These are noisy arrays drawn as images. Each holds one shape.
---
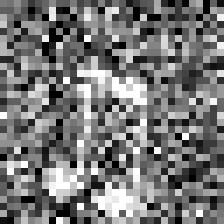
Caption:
light pair of musical notes
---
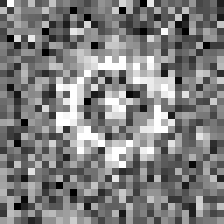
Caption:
light gear
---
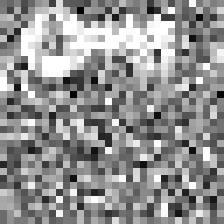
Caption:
light key
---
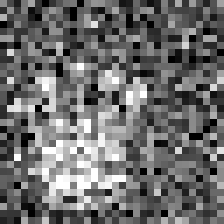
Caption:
light chess queen
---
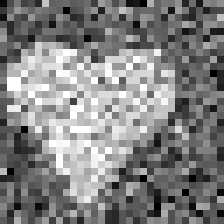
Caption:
light heart
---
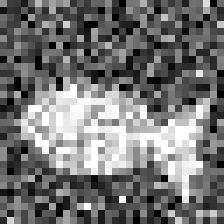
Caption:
light fish
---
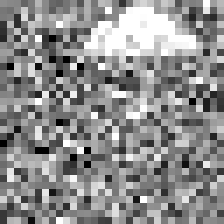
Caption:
light umbrella
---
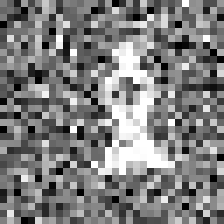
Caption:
light chess bishop
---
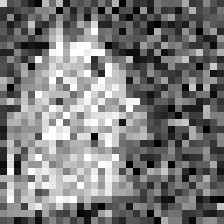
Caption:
light chess knight
